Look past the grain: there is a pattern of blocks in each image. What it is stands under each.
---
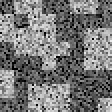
mirrored about the diagonal from the top left
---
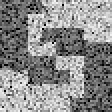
the same after a half turn
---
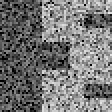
top and bottom mirror each other
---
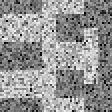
top and bottom mirror each other
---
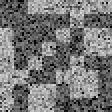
mirrored about the diagonal from the top left
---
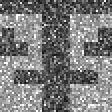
left and right mirror each other
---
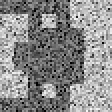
top and bottom mirror each other
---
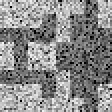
top and bottom mirror each other
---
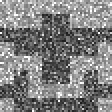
left and right mirror each other
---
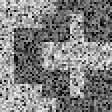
top and bottom mirror each other
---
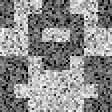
left and right mirror each other
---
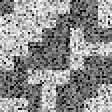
mirrored about the diagonal from the top left
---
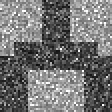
left and right mirror each other
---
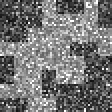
mirrored about the diagonal from the top left
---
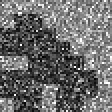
mirrored about the diagonal from the bottom left
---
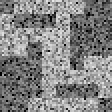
the same after a half turn
